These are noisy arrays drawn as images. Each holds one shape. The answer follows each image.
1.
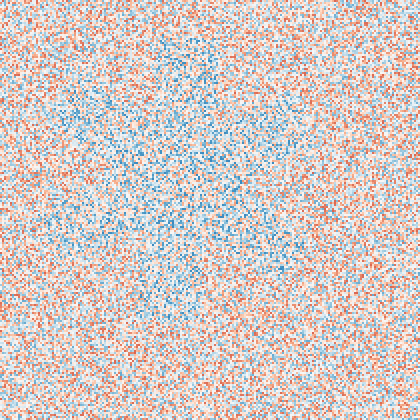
blue asterisk
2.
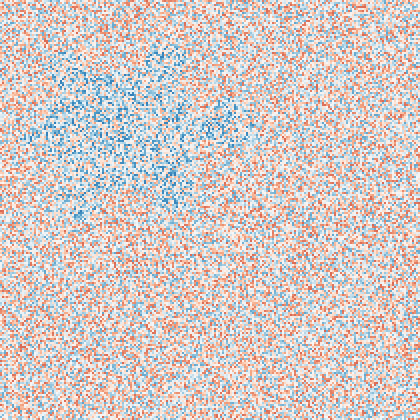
blue turtle
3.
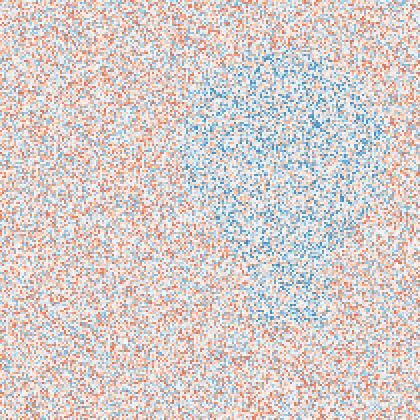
blue light bulb
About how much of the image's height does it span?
two thirds
